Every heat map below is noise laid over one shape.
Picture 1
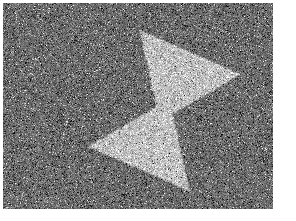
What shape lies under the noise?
bow tie
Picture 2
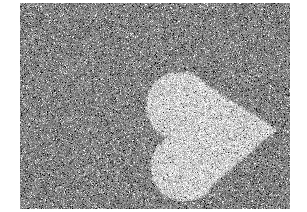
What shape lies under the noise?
heart
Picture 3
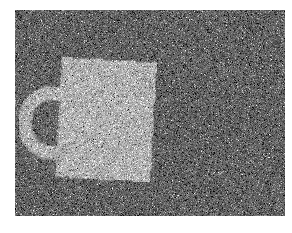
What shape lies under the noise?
cup
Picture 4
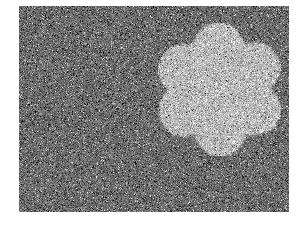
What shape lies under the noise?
flower
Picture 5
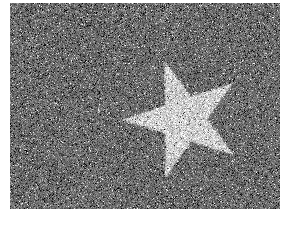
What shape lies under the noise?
star
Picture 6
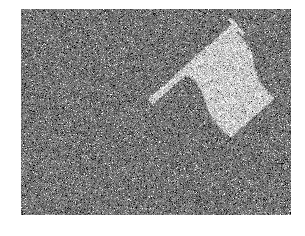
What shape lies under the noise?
flag
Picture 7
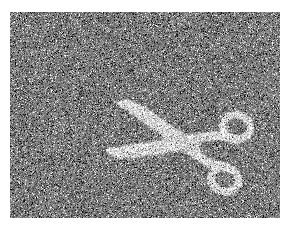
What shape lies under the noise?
pair of scissors
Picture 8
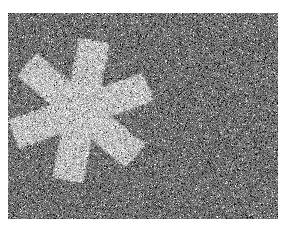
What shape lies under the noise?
asterisk
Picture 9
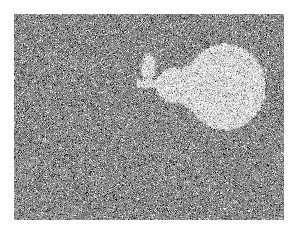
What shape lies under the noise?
pear
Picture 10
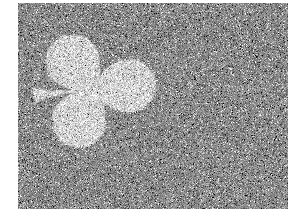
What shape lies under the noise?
club
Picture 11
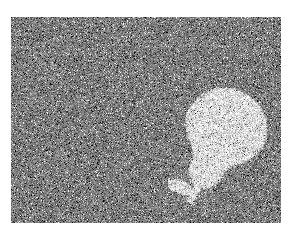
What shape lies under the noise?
pear
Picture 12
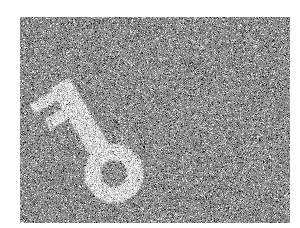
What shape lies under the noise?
key
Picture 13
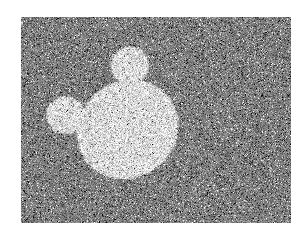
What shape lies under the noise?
bear's head
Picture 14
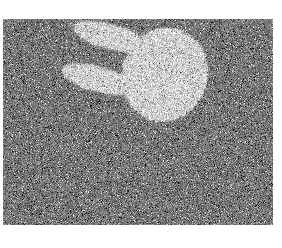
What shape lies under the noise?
rabbit's head
